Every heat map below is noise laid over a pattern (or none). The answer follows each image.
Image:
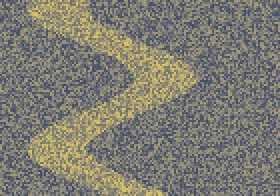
a wavy band
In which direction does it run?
top to bottom
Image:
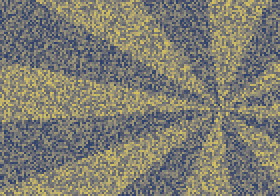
spokes from one point
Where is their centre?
middle right
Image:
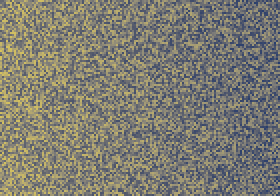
a smooth slope
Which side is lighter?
left
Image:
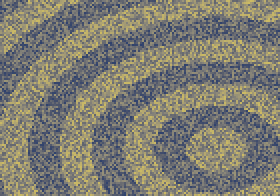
rings round one point
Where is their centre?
bottom right
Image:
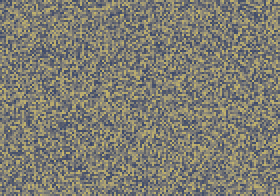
only noise
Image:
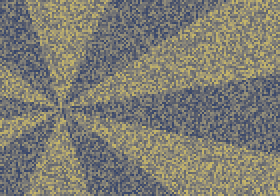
spokes from one point
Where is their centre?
middle left
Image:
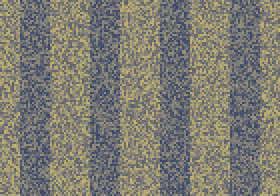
vertical stripes
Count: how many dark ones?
4
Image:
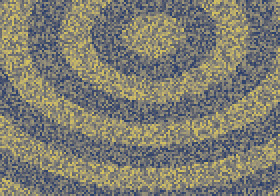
rings round one point
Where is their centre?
top middle
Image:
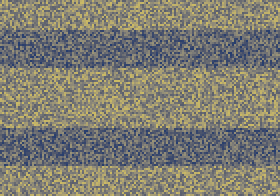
horizontal stripes
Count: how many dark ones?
2
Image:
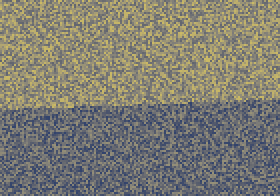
a sharp edge
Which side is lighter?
top
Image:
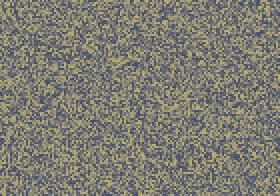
only noise
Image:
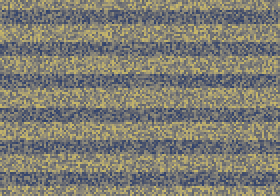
horizontal stripes
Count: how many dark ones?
6
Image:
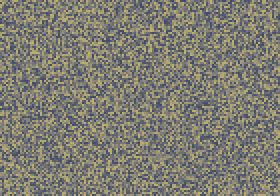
only noise
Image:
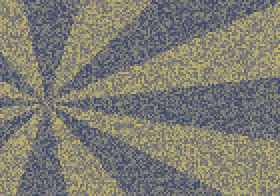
spokes from one point
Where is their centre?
middle left
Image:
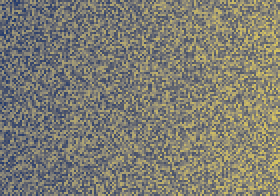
a smooth slope
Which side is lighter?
right
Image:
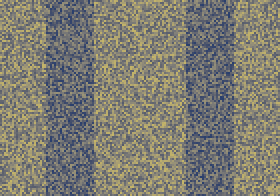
vertical stripes
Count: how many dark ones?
2
